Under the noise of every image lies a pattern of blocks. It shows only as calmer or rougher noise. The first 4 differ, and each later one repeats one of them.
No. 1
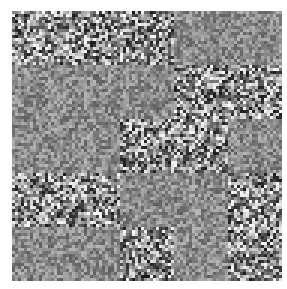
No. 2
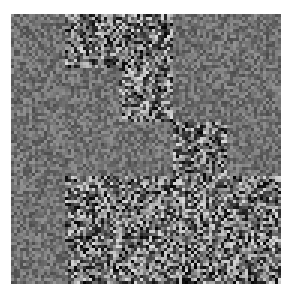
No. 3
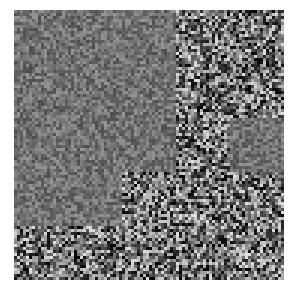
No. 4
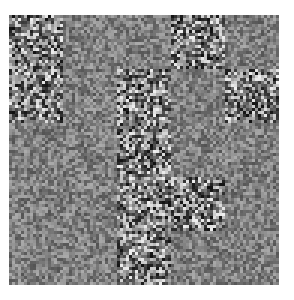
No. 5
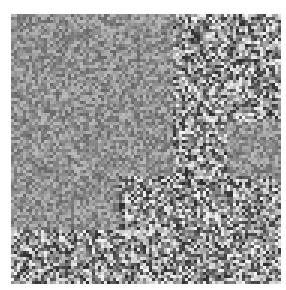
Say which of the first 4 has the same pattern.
3
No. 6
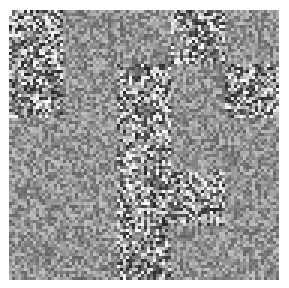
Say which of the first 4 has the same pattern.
4
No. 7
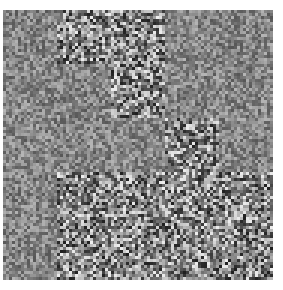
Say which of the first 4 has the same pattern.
2
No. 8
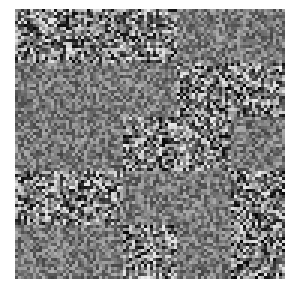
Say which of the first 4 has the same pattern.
1
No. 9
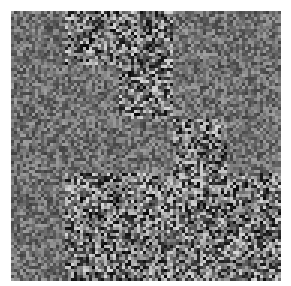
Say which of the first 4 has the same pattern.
2
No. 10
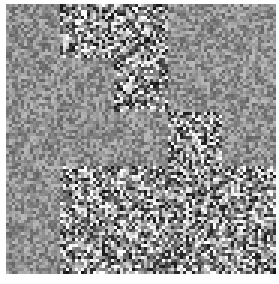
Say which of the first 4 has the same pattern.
2
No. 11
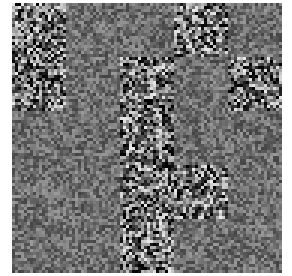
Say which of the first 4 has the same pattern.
4
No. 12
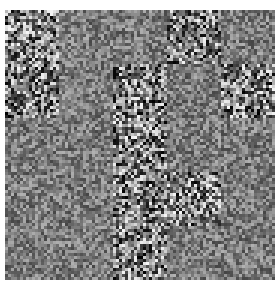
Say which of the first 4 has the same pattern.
4
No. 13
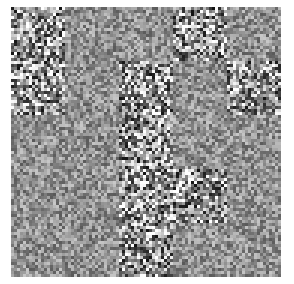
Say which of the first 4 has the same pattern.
4
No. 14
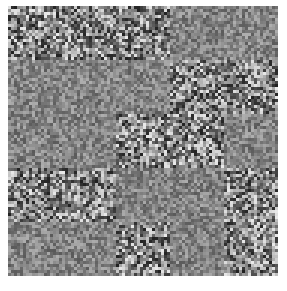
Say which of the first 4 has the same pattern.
1
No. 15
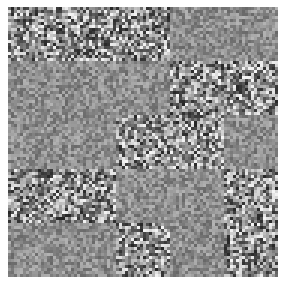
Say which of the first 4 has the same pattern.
1
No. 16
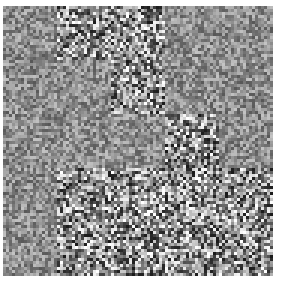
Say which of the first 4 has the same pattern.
2
